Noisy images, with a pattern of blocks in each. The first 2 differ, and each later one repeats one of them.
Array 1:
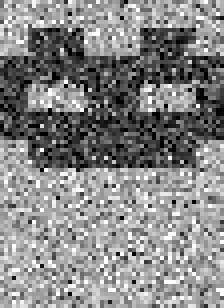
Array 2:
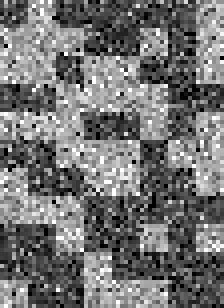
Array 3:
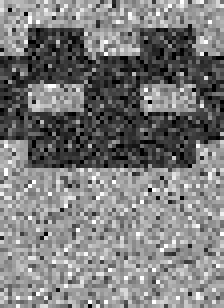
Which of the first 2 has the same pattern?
1
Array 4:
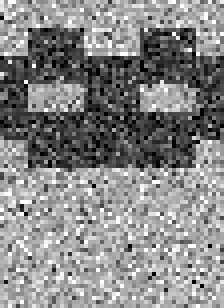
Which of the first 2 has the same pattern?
1
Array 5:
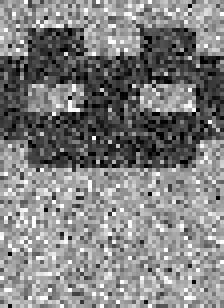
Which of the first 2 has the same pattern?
1
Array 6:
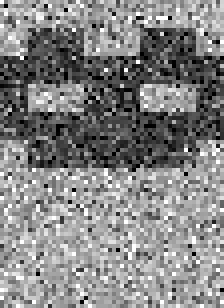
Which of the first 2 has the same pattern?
1
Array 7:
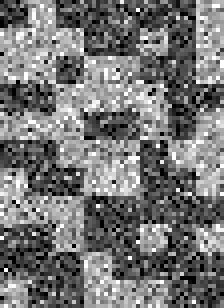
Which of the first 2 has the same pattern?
2
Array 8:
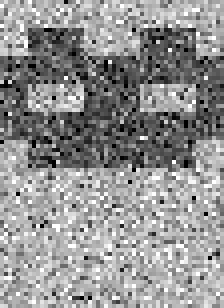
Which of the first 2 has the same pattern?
1
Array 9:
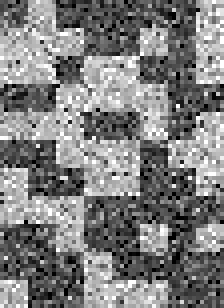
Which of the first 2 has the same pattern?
2
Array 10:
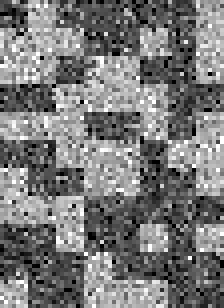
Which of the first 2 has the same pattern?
2
